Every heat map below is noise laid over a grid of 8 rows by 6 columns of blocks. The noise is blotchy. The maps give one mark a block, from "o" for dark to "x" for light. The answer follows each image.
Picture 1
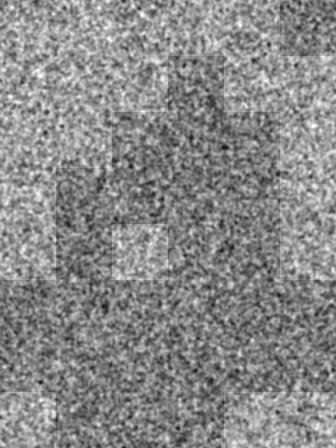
xxxxxo
xxxoxx
xxooox
xoooox
xoxoox
oooooo
oooooo
xoooxx
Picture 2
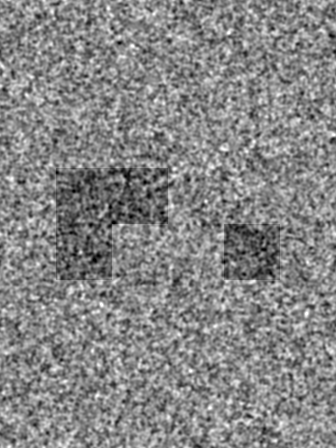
xxxxxx
xxxxxx
xxxxxx
xooxxx
xoxxox
xxxxxx
xxxxxx
xxxxxx
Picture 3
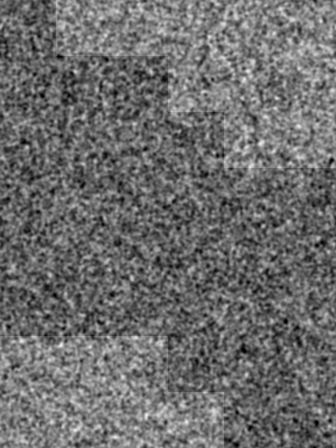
oxxxxx
oooxxx
ooooxx
oooooo
oooooo
oooooo
xxxooo
xxxxoo
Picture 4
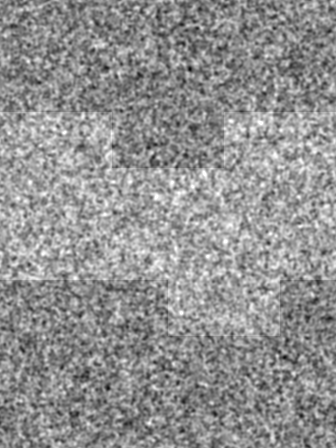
oooooo
oooooo
xxooxx
xxxxxx
xxxxxx
oooxxo
oooooo
oooooo
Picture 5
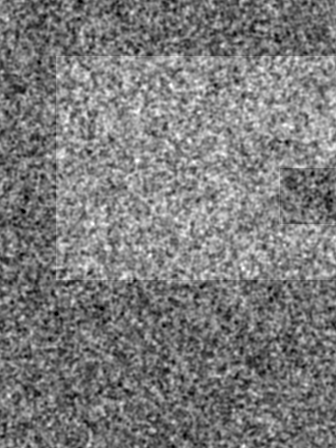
oooooo
oxxxxx
oxxxxx
oxxxxo
oxxxxx
oooooo
oooooo
oooooo
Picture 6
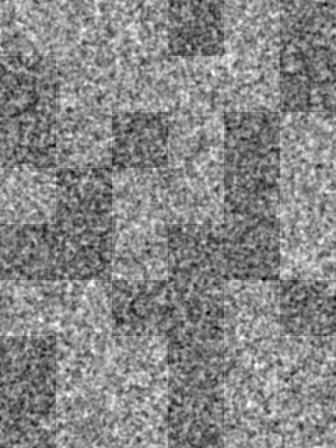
xxxoxo
oxxxxo
oxoxox
xoxxox
ooxoox
xxooxo
oxxoxx
oxxoxx
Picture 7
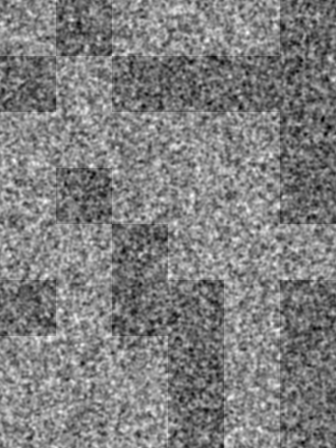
xoxxxo
oxoooo
xxxxxo
xoxxxo
xxoxxx
oxooxo
xxxoxo
xxxoxo
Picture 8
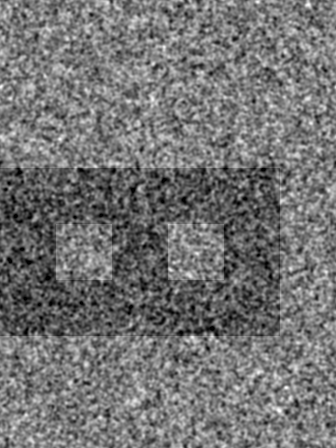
xxxxxx
xxxxxx
xxxxxx
ooooox
oxoxox
ooooox
xxxxxx
xxxxxx
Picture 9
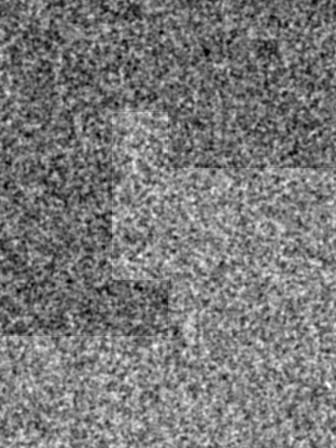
oooooo
oooooo
ooxooo
ooxxxx
ooxxxx
oooxxx
xxxxxx
xxxxxx
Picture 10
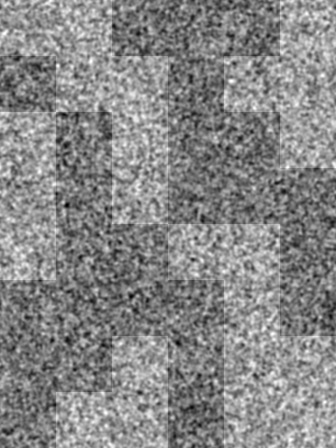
xxooox
oxxoxx
xoxoox
xoxooo
xooxxo
ooooxo
ooxoxx
oxxoxx
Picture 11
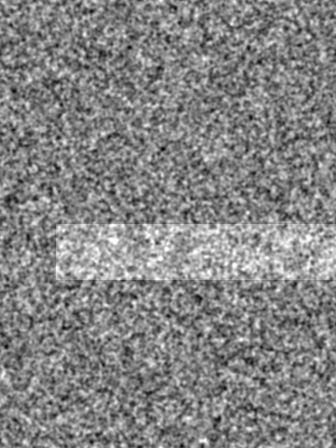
oooooo
oooooo
oooooo
oooooo
oxxxxx
oooooo
oooooo
oooooo
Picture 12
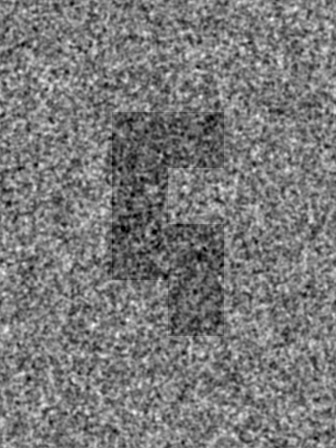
xxxxxx
xxxxxx
xxooxx
xxoxxx
xxooxx
xxxoxx
xxxxxx
xxxxxx
